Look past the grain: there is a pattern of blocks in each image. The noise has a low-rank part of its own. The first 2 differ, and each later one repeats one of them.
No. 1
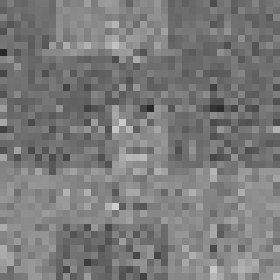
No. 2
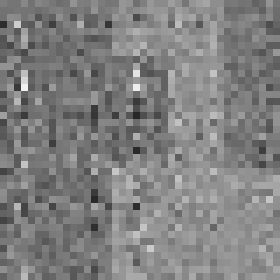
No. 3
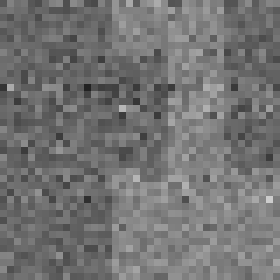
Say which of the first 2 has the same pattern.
2
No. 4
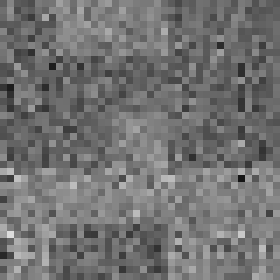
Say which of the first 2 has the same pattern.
1
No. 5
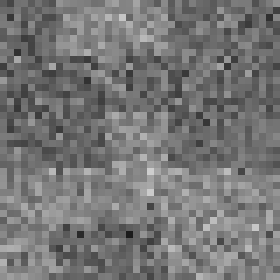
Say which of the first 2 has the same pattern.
1
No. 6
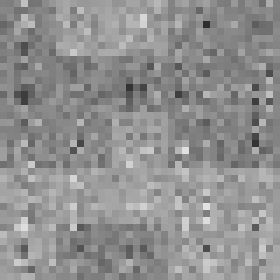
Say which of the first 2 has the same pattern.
1
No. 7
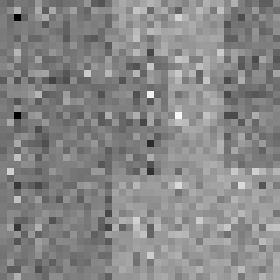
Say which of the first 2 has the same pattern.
2
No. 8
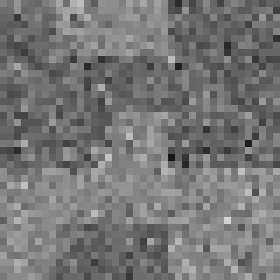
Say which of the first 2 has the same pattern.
1
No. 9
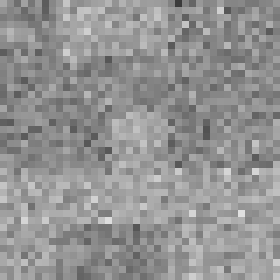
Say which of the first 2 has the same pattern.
1
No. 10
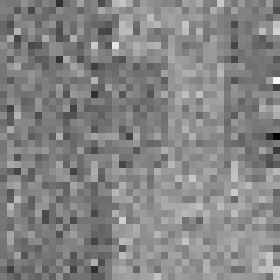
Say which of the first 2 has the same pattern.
2
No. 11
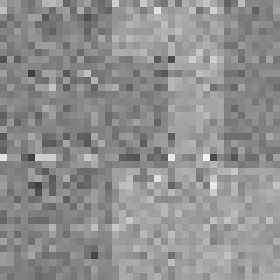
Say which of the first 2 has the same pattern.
2
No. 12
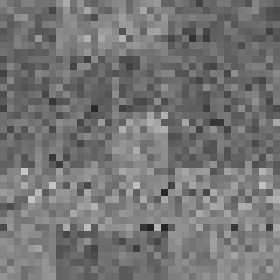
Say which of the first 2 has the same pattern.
1
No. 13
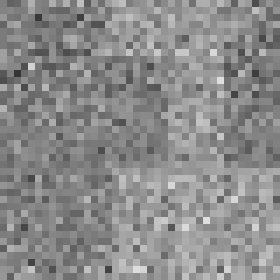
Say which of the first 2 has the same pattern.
2
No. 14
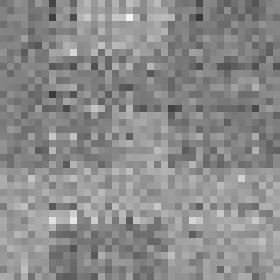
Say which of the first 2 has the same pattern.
1
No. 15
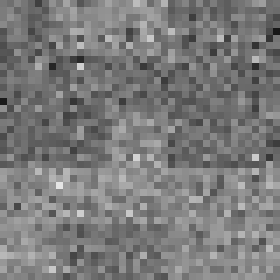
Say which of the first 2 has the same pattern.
1
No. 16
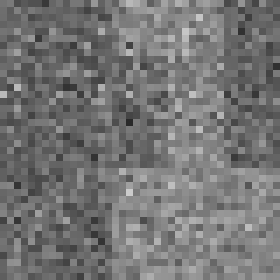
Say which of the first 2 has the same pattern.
2
